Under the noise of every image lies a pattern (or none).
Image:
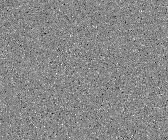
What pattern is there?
only noise
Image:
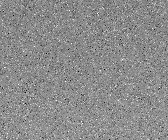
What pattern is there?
a smooth slope
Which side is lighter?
bottom
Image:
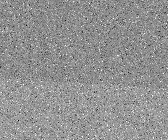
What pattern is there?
a sharp edge
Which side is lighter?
bottom
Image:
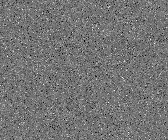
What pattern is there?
only noise
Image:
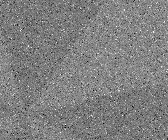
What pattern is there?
spokes from one point
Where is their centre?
bottom left
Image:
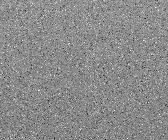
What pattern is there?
a smooth slope
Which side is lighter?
top
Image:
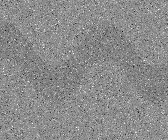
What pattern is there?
a wavy band
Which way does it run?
left to right
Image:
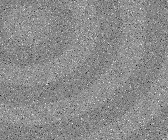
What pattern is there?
rings round one point
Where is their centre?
top left
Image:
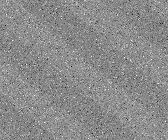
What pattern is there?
diagonal stripes
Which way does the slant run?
top left to bottom right
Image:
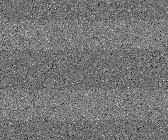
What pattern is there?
horizontal stripes
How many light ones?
2
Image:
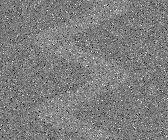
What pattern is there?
a wavy band
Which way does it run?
top to bottom
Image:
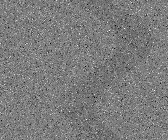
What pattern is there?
a wavy band
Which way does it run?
top to bottom
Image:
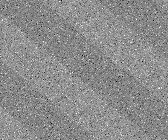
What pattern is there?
diagonal stripes
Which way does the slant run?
top left to bottom right
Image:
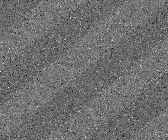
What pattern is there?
diagonal stripes
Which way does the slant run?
bottom left to top right
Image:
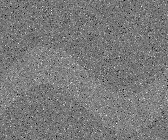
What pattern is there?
a wavy band
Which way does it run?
left to right
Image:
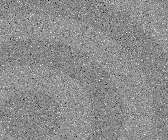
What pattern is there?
rings round one point
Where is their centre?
bottom left
